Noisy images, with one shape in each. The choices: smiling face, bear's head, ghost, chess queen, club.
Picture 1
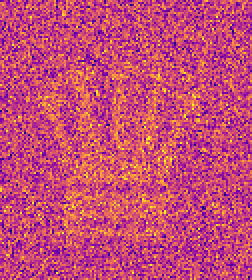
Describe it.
light chess queen
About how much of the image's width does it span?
two thirds
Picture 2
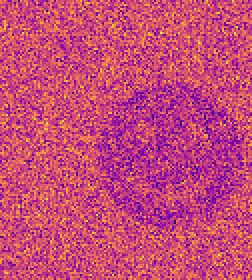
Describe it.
dark smiling face
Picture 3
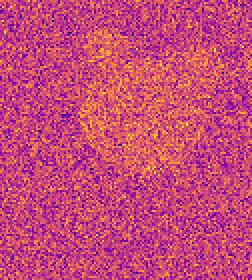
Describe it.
light bear's head
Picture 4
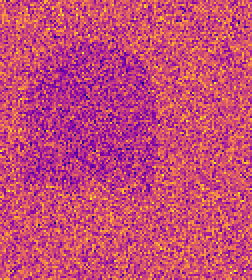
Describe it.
dark ghost
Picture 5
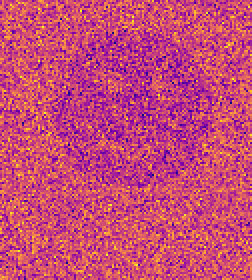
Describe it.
dark smiling face
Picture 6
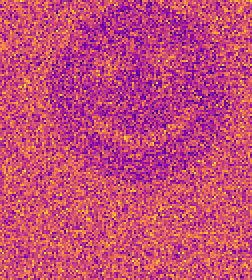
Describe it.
dark smiling face
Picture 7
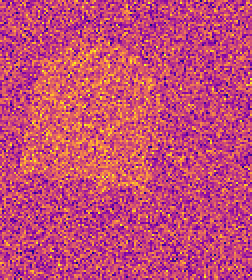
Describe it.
light ghost
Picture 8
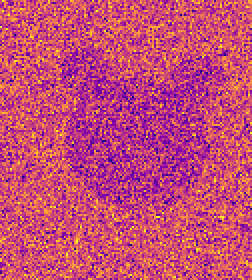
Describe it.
dark bear's head
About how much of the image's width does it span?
two thirds
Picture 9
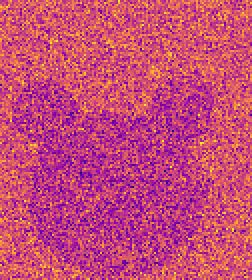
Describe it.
dark bear's head
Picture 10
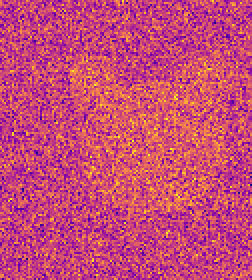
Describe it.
light bear's head
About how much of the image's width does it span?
two thirds
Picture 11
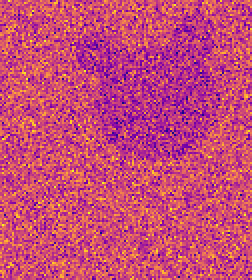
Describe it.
dark bear's head
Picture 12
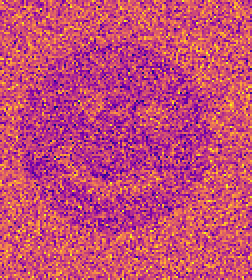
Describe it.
dark smiling face
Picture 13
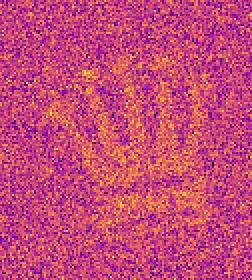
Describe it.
light chess queen
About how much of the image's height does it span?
two thirds
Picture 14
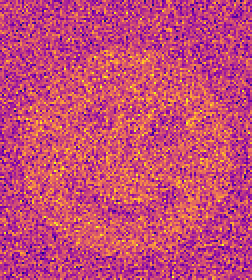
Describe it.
light smiling face
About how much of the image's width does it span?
nearly all
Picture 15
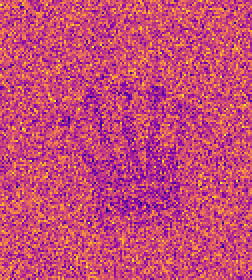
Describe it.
dark chess queen
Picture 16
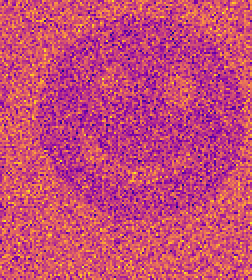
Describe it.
dark smiling face
